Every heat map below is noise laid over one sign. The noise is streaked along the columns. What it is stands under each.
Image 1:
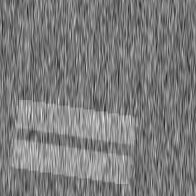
equals sign
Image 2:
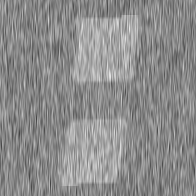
colon
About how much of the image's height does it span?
nearly all
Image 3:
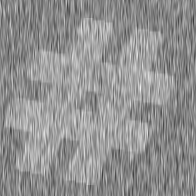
hash sign
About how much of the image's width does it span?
nearly all
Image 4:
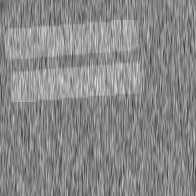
equals sign
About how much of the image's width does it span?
two thirds
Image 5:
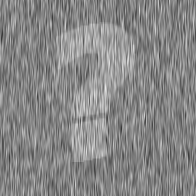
question mark
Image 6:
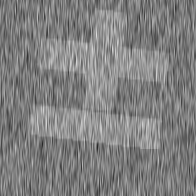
plus-minus sign
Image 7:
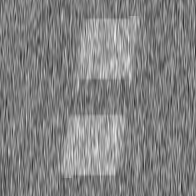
colon
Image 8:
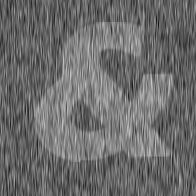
ampersand
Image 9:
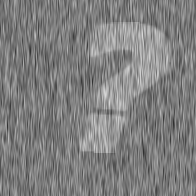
question mark
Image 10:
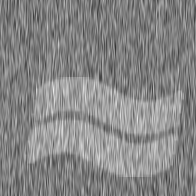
approximately sign
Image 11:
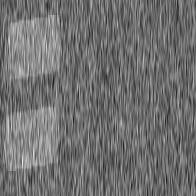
colon
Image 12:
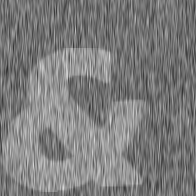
ampersand
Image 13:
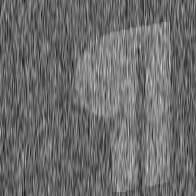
pilcrow
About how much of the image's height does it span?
nearly all
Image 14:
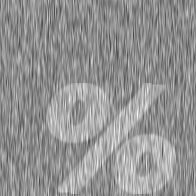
percent sign
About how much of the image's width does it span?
two thirds
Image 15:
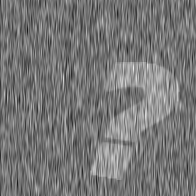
question mark
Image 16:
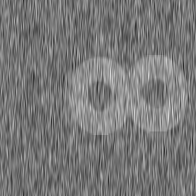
infinity sign
